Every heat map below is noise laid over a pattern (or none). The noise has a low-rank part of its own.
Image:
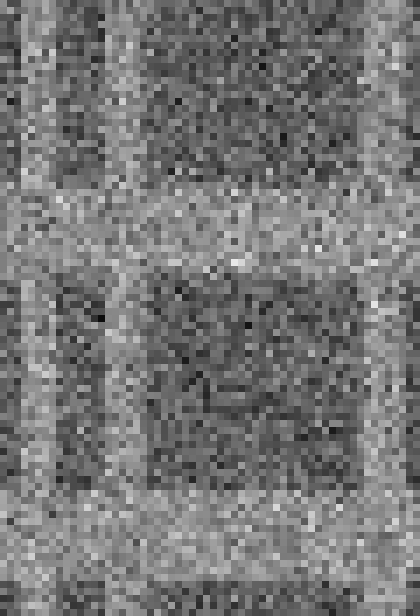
bands of rows crossing bands of columns
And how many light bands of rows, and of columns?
2 and 3
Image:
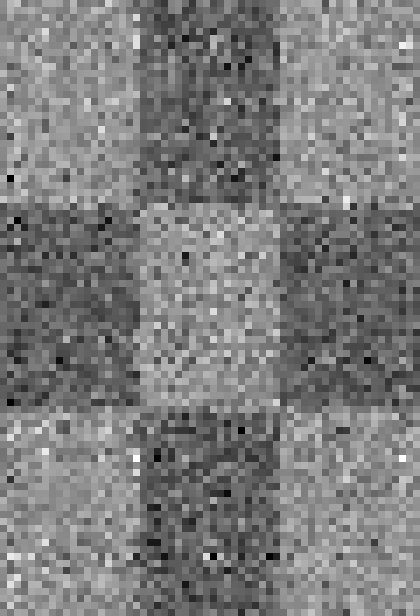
a checkerboard
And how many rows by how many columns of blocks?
3 by 3
